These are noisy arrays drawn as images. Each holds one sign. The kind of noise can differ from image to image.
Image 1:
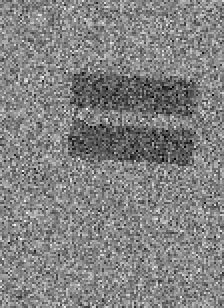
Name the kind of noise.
independent entries
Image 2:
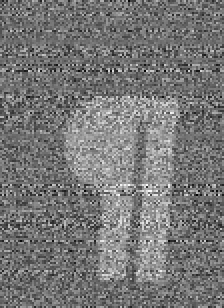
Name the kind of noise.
rows of uneven size
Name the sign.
pilcrow
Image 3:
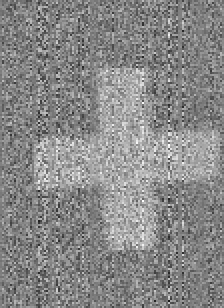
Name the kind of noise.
columns of uneven size
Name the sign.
plus sign
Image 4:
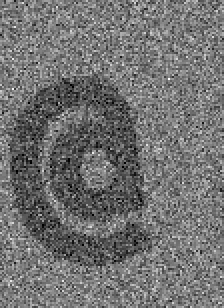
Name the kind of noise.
independent entries
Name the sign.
at sign
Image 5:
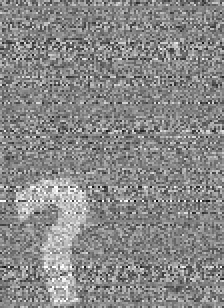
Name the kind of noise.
rows of uneven size
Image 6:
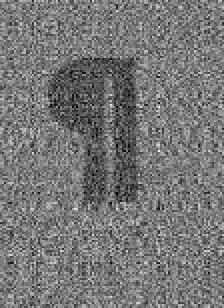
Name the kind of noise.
low rank plus noise
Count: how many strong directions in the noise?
three or four
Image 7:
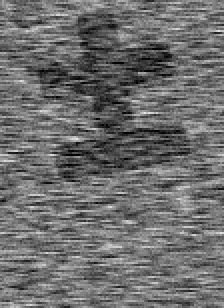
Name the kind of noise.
streaked along the rows
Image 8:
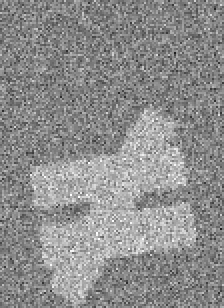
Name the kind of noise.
independent entries
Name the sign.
not-equal sign
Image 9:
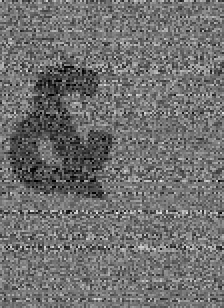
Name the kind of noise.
rows of uneven size
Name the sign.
ampersand
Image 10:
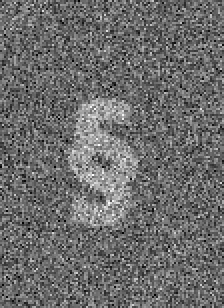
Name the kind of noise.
independent entries
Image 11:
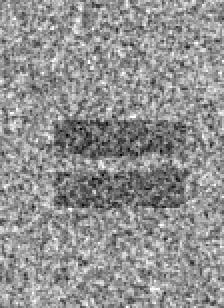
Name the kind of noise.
blotchy
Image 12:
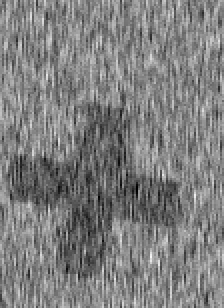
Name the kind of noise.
streaked along the columns
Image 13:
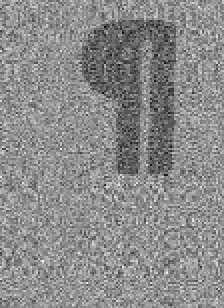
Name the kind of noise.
low rank plus noise
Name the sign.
pilcrow
